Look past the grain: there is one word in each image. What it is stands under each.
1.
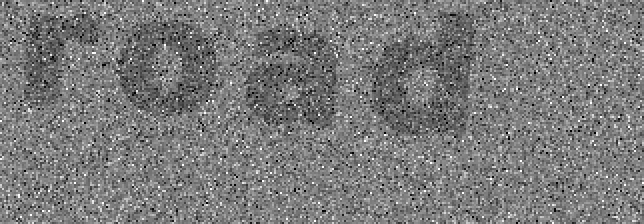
road
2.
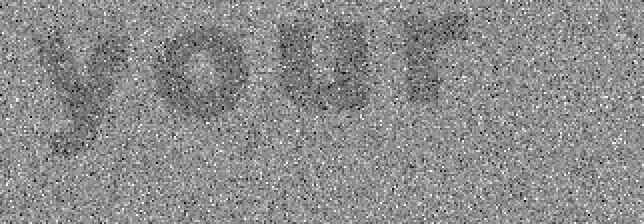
your
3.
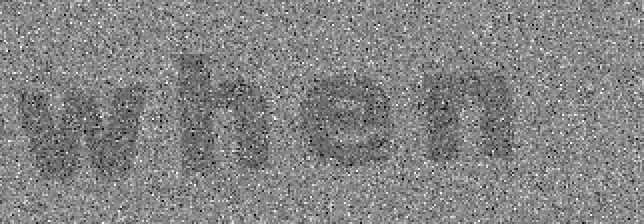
when
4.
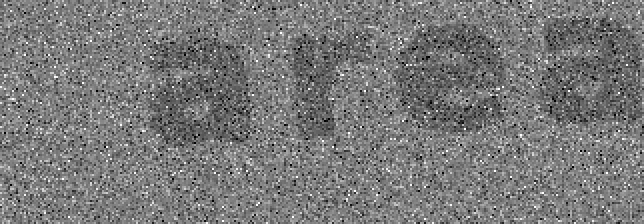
area
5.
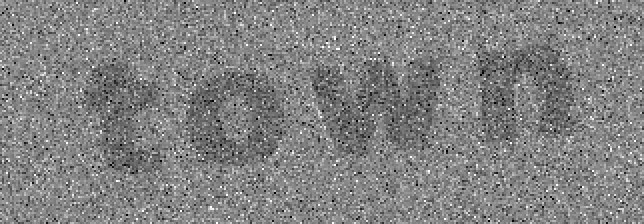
town
